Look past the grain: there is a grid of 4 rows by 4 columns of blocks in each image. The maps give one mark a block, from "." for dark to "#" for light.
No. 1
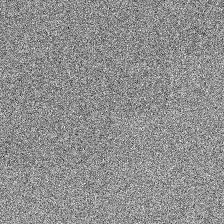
....
...#
..##
####
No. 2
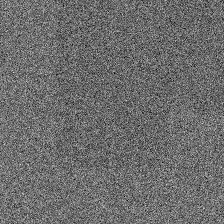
#...
#...
#..#
####
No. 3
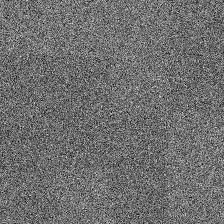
###.
..#.
...#
.#.#
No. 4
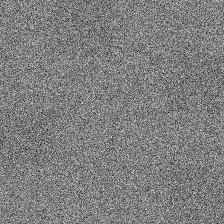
#.##
###.
.###
###.
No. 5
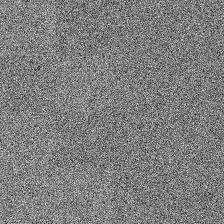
#...
.#..
#...
##..
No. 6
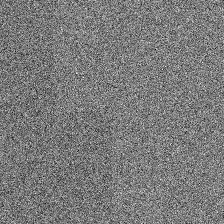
.###
.###
..##
..##
